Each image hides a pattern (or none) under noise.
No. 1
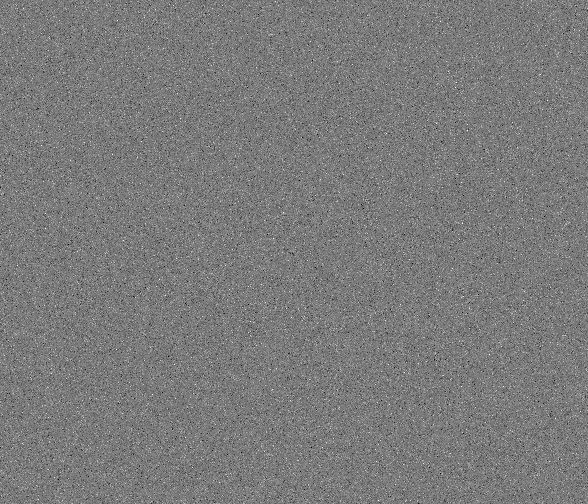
only noise
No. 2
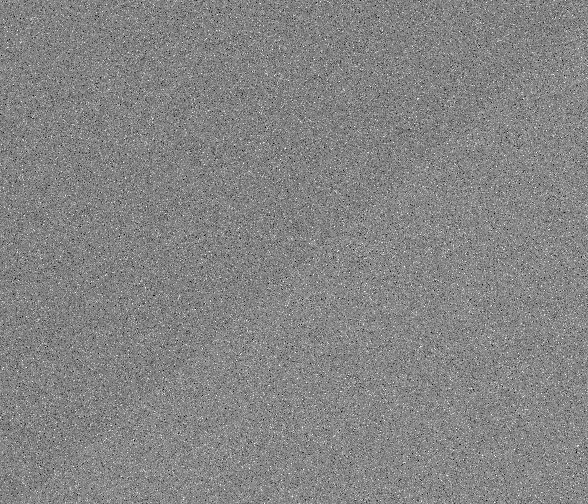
a sharp edge
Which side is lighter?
bottom right
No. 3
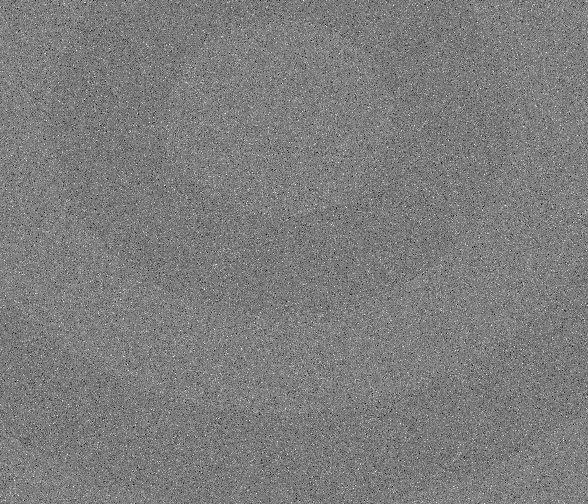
rings round one point
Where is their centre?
top middle
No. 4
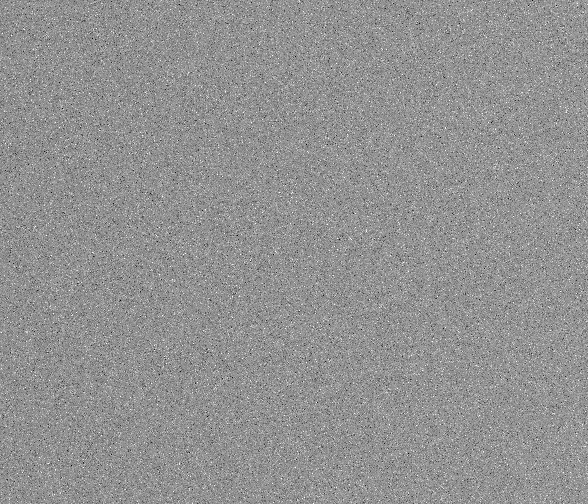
a smooth slope
